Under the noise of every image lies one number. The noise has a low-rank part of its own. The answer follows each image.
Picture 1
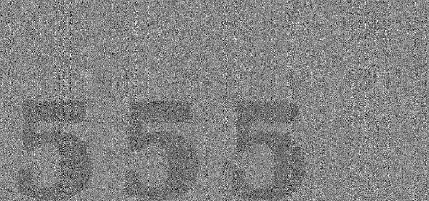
555
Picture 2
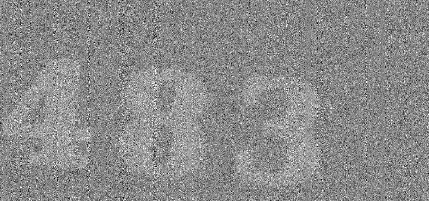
483
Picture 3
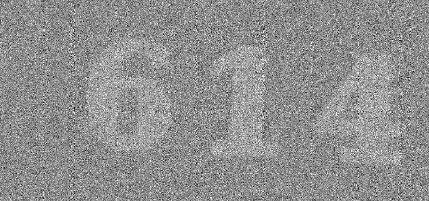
614
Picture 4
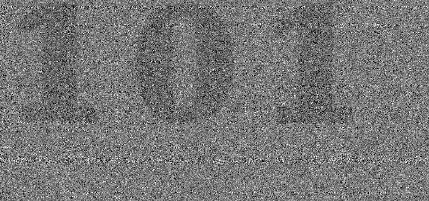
101
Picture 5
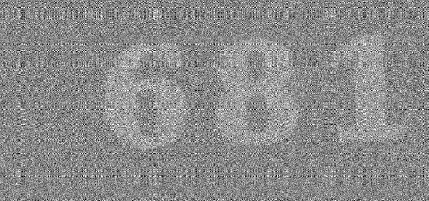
681
